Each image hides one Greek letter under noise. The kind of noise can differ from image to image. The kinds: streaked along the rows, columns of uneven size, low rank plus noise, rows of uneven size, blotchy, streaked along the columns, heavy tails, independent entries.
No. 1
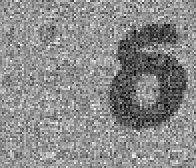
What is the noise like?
low rank plus noise
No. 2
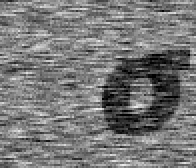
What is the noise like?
streaked along the rows
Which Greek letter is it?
sigma
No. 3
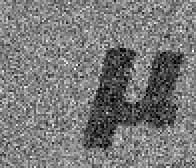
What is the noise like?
independent entries
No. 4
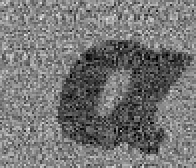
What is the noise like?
low rank plus noise
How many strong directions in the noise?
three or four
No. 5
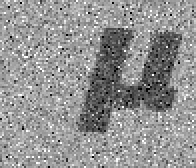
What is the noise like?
heavy tails
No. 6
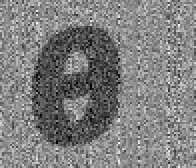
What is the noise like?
columns of uneven size
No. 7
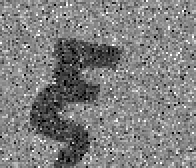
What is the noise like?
heavy tails
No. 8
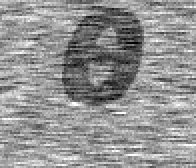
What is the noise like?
streaked along the rows
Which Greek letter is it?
theta
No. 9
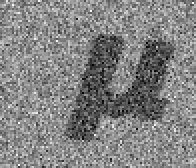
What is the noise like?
independent entries
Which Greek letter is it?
mu
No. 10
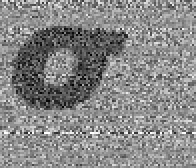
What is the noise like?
rows of uneven size
